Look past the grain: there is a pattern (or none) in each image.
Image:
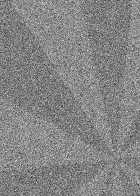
spokes from one point
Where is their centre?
bottom right
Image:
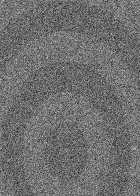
rings round one point
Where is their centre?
bottom middle
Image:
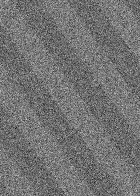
diagonal stripes
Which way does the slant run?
top left to bottom right
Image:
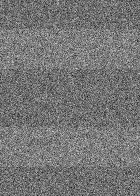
horizontal stripes
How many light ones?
2
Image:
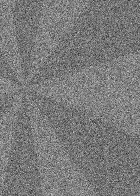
spokes from one point
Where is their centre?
middle left
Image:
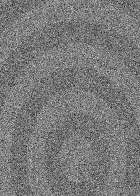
rings round one point
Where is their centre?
bottom middle
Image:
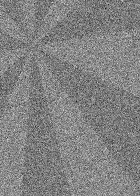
spokes from one point
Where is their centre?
top left
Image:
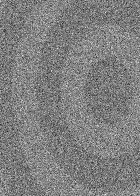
rings round one point
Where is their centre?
middle right
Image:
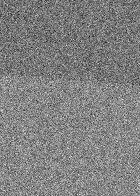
a sharp edge
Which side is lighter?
bottom
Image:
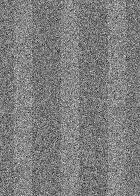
vertical stripes
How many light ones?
3
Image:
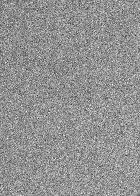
a smooth slope
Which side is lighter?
bottom right
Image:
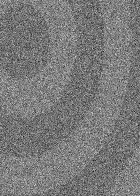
rings round one point
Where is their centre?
top left
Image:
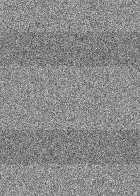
horizontal stripes
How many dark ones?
2
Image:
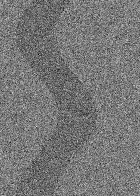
a wavy band
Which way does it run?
top to bottom
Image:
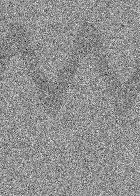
a wavy band
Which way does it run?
left to right
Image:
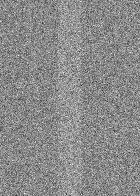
one vertical stripe
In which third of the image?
middle
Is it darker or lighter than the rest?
lighter
